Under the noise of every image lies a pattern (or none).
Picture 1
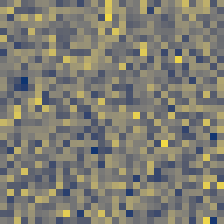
only noise
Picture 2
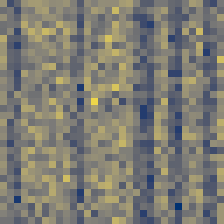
bands of columns
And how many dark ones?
5
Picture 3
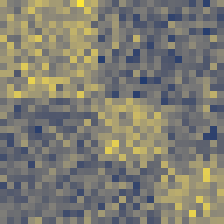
blocks along the diagonal
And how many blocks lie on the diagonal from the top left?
3
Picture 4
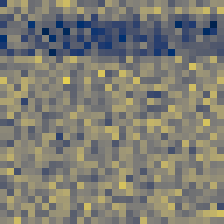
one band of rows
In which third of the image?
top
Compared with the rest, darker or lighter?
darker
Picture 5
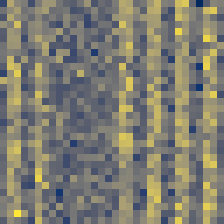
bands of columns
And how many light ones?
6
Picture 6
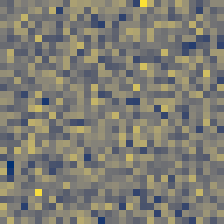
only noise
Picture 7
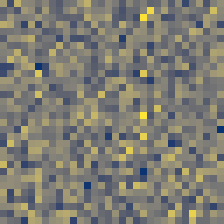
only noise
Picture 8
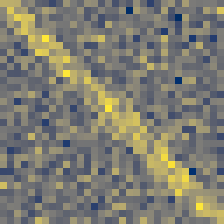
a diagonal band
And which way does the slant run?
top left to bottom right
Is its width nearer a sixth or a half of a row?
a sixth
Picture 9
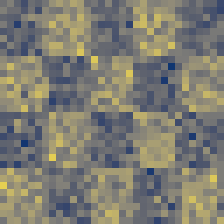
a checkerboard
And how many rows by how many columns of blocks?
4 by 5
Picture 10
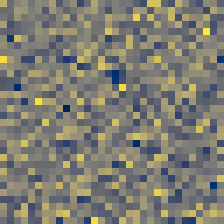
only noise
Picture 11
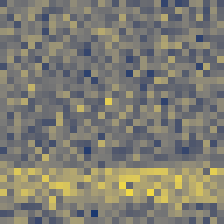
one band of rows
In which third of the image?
bottom
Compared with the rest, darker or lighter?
lighter
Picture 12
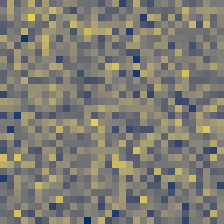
only noise
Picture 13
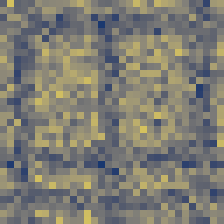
bands of rows crossing bands of columns
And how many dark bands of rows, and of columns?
3 and 3
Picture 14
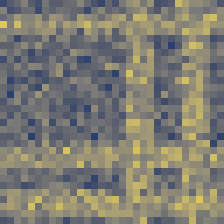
bands of rows crossing bands of columns
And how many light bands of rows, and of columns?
3 and 2
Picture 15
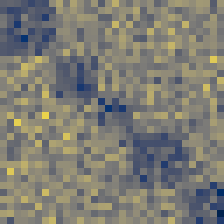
blocks along the diagonal
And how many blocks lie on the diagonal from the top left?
5
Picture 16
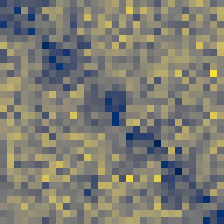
blocks along the diagonal
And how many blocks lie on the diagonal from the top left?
6
